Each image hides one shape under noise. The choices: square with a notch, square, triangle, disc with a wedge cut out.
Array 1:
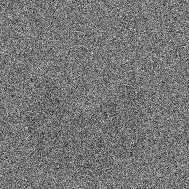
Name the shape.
disc with a wedge cut out
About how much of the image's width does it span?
two thirds
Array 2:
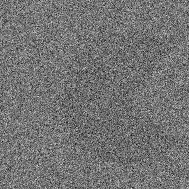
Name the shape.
disc with a wedge cut out
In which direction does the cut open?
right
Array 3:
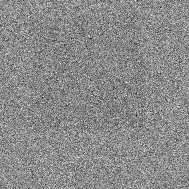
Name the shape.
square
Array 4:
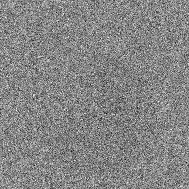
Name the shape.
disc with a wedge cut out
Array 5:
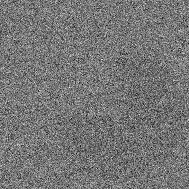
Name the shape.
disc with a wedge cut out
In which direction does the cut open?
up and left
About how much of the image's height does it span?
two thirds
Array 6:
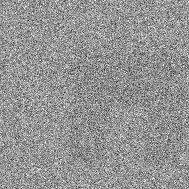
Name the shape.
square with a notch
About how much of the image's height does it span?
two thirds
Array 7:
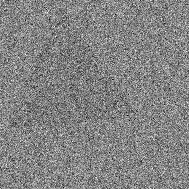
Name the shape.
triangle
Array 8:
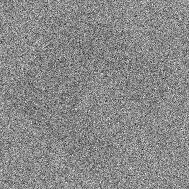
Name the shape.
square with a notch
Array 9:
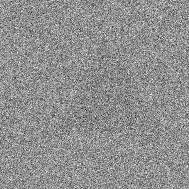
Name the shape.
triangle
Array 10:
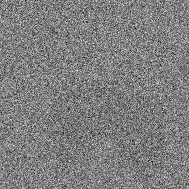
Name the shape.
disc with a wedge cut out
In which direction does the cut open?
down
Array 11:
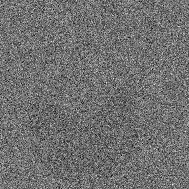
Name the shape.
disc with a wedge cut out
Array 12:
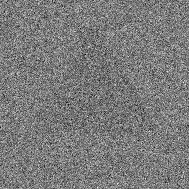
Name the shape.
triangle
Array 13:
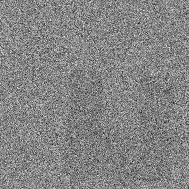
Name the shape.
square with a notch
